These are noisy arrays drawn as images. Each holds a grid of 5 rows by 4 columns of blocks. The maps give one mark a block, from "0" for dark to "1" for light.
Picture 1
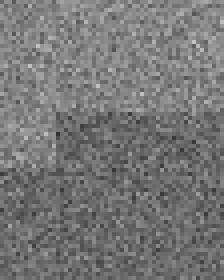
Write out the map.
1 1 1 1
1 1 1 1
1 0 0 0
0 0 0 0
0 0 0 0
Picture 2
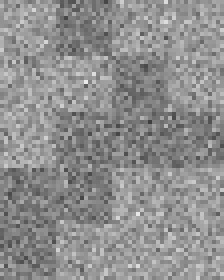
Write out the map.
1 0 1 1
1 1 0 1
1 0 0 0
0 0 1 1
0 1 1 1
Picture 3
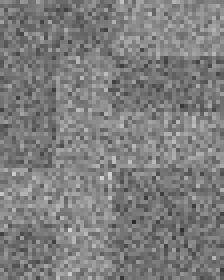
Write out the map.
0 0 1 1
0 1 0 0
0 1 1 1
1 1 0 0
0 1 0 0
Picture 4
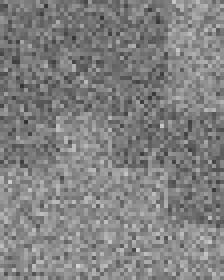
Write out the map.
0 0 0 1
0 0 0 1
0 1 0 0
1 1 1 0
1 1 1 1
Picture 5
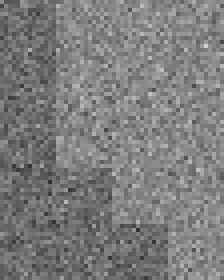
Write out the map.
0 1 1 1
0 1 1 1
0 1 1 1
0 0 1 1
0 0 0 1
